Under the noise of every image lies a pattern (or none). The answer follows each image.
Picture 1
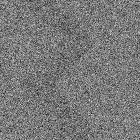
a wavy band
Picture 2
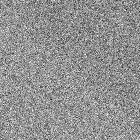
a sharp edge
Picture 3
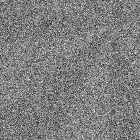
spokes from one point
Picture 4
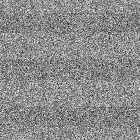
horizontal stripes
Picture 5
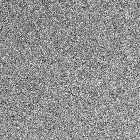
a smooth slope
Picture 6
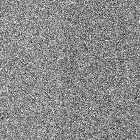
a sharp edge
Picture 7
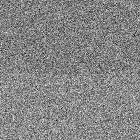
a sharp edge
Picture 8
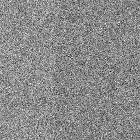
a sharp edge
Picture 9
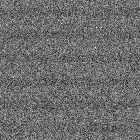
horizontal stripes
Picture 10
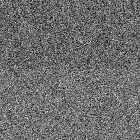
a sharp edge
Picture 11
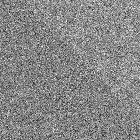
a sharp edge
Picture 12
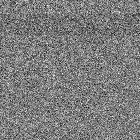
one horizontal stripe
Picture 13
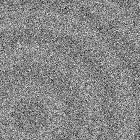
rings round one point
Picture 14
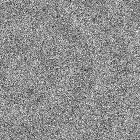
rings round one point
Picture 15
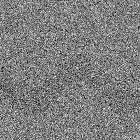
a wavy band
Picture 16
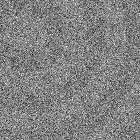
rings round one point
